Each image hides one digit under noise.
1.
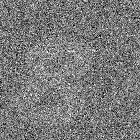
light 8
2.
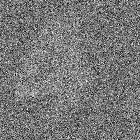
light 4
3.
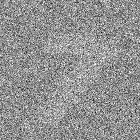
light 7
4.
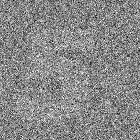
light 5
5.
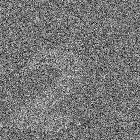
light 2
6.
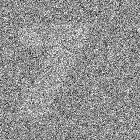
light 7
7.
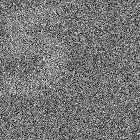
light 5
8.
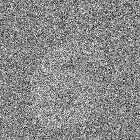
light 6
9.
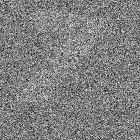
light 7
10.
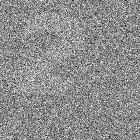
light 2
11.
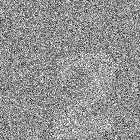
light 2
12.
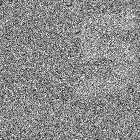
light 5
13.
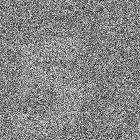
light 5
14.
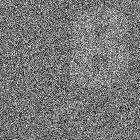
light 8
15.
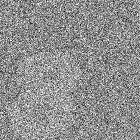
light 8
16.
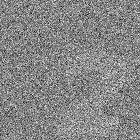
light 2
